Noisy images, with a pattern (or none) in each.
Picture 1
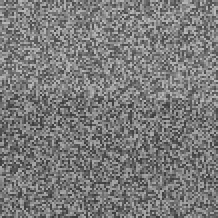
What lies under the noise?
a sharp edge
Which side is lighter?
top
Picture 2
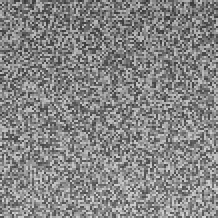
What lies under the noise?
a smooth slope
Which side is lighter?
bottom
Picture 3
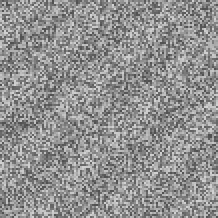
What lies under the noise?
diagonal stripes
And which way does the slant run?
bottom left to top right
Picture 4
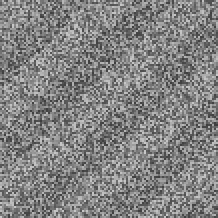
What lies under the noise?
diagonal stripes
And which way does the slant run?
bottom left to top right
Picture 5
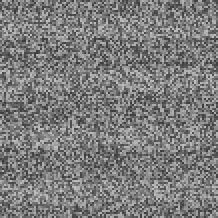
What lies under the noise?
horizontal stripes
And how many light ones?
4
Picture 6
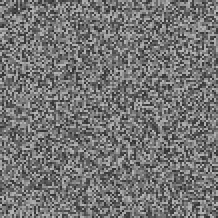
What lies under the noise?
only noise
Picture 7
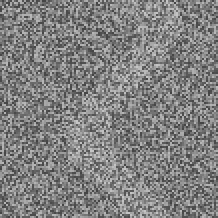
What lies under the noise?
a wavy band
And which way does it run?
top to bottom
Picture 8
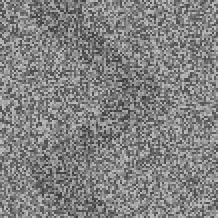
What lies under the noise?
a wavy band
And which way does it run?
top to bottom
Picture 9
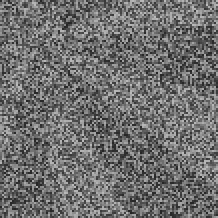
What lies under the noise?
spokes from one point
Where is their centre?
top left
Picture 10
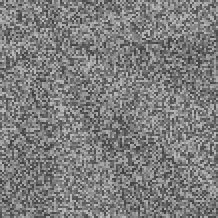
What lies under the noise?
spokes from one point
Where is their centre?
top left
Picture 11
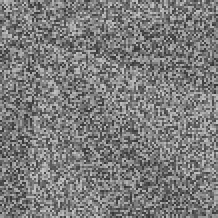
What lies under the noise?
spokes from one point
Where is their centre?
top left
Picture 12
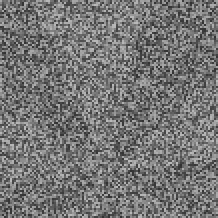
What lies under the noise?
spokes from one point
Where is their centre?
bottom middle
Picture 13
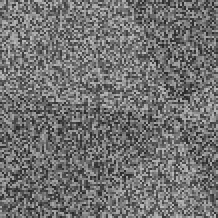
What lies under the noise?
spokes from one point
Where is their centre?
middle right
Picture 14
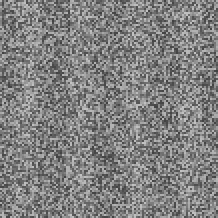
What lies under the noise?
vertical stripes
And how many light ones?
4
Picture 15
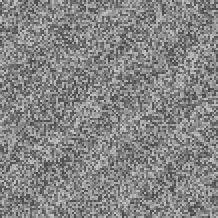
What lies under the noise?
diagonal stripes
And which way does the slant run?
bottom left to top right
